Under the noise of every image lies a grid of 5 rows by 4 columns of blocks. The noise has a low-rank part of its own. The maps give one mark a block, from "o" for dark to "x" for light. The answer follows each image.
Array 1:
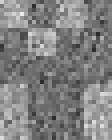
x o x o
o x o o
o o o o
x o o x
x o o x
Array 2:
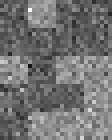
o x o o
o o o o
x o x x
o o o x
o x x x
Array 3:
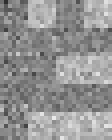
o x o x
o o o o
o o x x
o o o o
o x x x
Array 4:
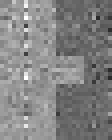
x x o o
x x o o
x x x o
x x o o
x x o o
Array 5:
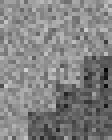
x x x x
x x x x
x x x o
x x o o
x o o o
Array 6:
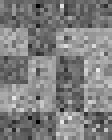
o o o o
x o x x
o x o x
x x o x
o o x o
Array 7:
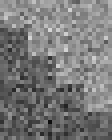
x x x x
o x x x
o o x x
o o o x
o o o o
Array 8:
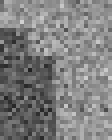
x x x x
o x x x
o o x x
o o x x
o o x x
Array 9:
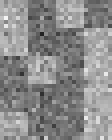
x o x o
x o o x
o x o x
o o o x
x o o x
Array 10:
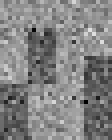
x x x x
x o x x
x o x o
o x x o
o x x o
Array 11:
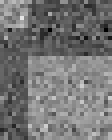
x o o o
o o o o
o x x x
o x x x
o x x x
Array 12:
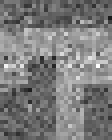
o o o o
x x x x
x o x x
o o x o
o o x o
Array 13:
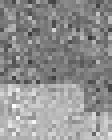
o o o o
o o o o
o o o o
x x x o
x x x x
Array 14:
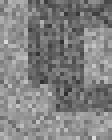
x o o o
x o o x
x o o x
x x o o
x x x x
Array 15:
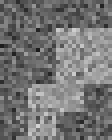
o o o o
o o x x
o o x x
o x x o
o x o o
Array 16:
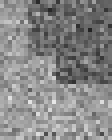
x o o o
x o o o
x x o o
x x x x
x x x x
